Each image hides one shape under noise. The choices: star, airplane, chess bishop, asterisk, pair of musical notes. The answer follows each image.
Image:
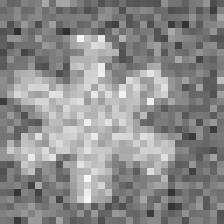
light asterisk
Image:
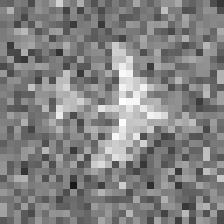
light airplane
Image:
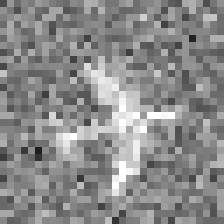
light airplane
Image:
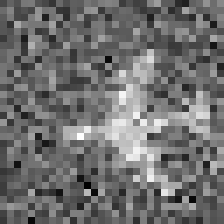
light airplane
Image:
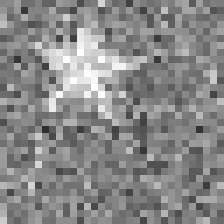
light star
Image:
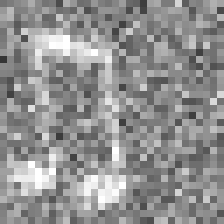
light pair of musical notes
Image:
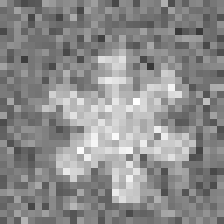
light asterisk
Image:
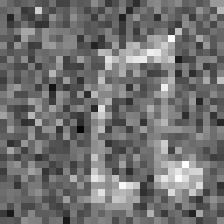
light pair of musical notes
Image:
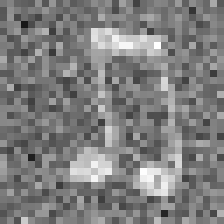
light pair of musical notes
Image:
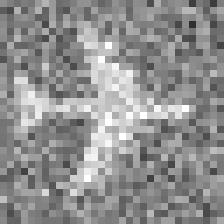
light airplane
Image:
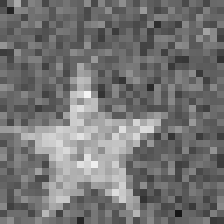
light star
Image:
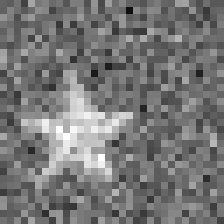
light star
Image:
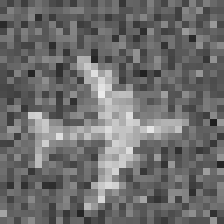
light airplane
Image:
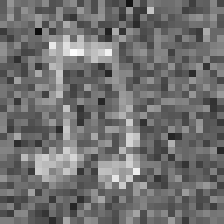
light pair of musical notes
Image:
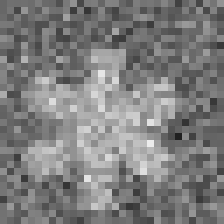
light asterisk
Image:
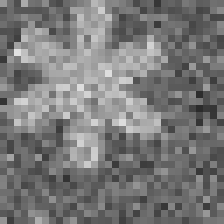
light asterisk
